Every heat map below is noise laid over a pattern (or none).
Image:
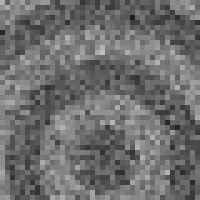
rings round one point
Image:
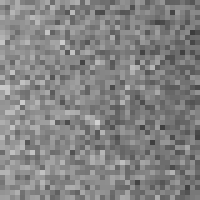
a smooth slope
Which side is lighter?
left
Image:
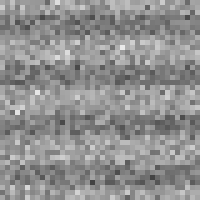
horizontal stripes
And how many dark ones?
4
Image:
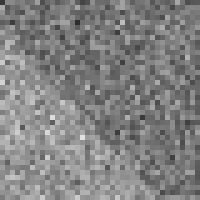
a sharp edge
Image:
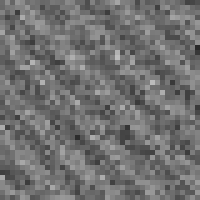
diagonal stripes
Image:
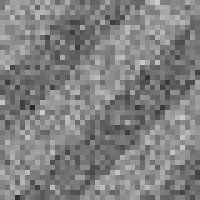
diagonal stripes
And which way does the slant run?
bottom left to top right
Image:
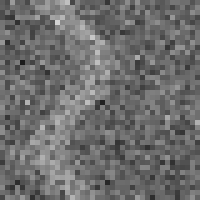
a wavy band
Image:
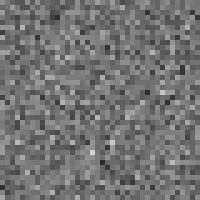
only noise
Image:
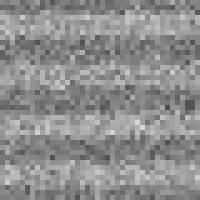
horizontal stripes
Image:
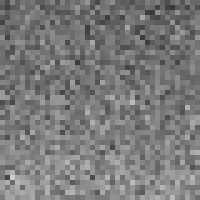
a smooth slope
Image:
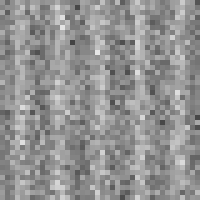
vertical stripes
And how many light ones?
5
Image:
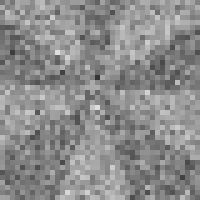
spokes from one point
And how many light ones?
5
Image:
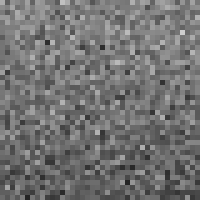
a smooth slope
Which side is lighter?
top
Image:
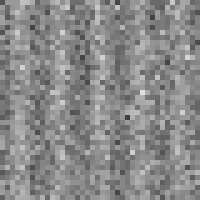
vertical stripes
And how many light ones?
5
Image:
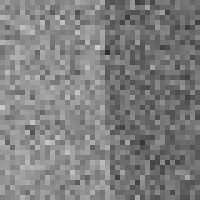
a sharp edge
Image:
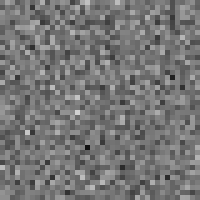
only noise
